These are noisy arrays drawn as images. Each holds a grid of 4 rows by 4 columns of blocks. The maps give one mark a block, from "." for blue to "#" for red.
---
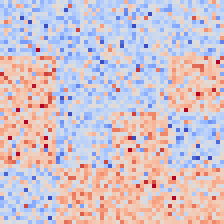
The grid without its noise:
. . . .
# . . #
# . # .
. # # #
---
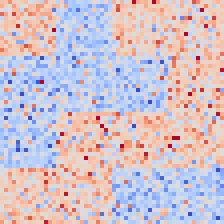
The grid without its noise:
# . # #
. . . #
. # # #
# # . .
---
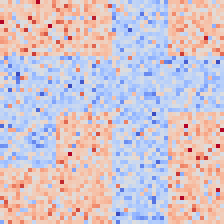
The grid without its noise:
# # . #
. . . .
. # . #
# # . #
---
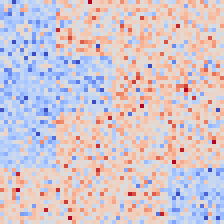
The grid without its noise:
. # # #
. . # #
. # # #
# # # .
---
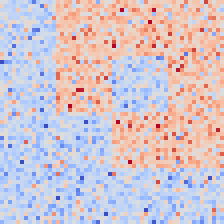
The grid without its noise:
. # # #
. # . #
. . # #
. . . .
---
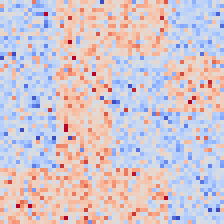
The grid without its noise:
. # # .
. # . #
. # . .
# # # .
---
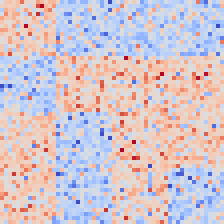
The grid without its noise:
# . . .
. # # #
# . # #
# . # .
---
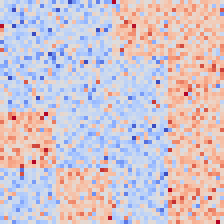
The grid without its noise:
. . # #
. . . #
# . . #
. # . #
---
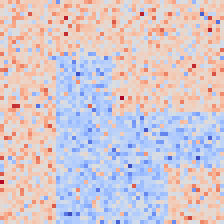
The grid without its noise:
# # # #
# . # #
# . . .
# . . #
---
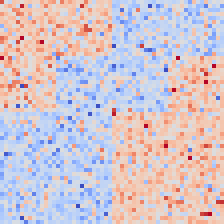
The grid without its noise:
# # . .
# . . #
. . # #
. . # #
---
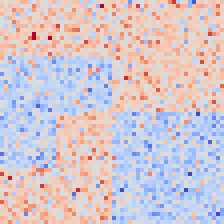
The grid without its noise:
# # # #
. . # #
. # . .
# # . .
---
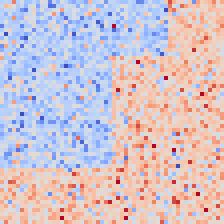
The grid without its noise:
. . . #
. . # #
. . # #
# # # #
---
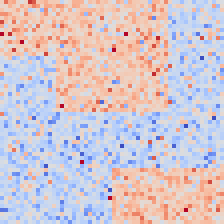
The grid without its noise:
# # # .
. # # .
. . . .
. . # #
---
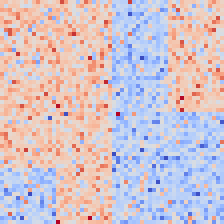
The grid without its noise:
# # . #
# # . #
# # . .
. # . .
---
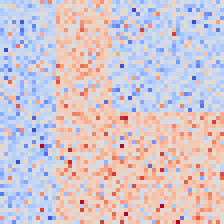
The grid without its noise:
. # . .
. # . .
. # # #
. # # #
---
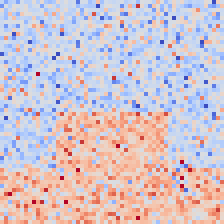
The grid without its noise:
. . . .
. . . .
. # # .
# # # #
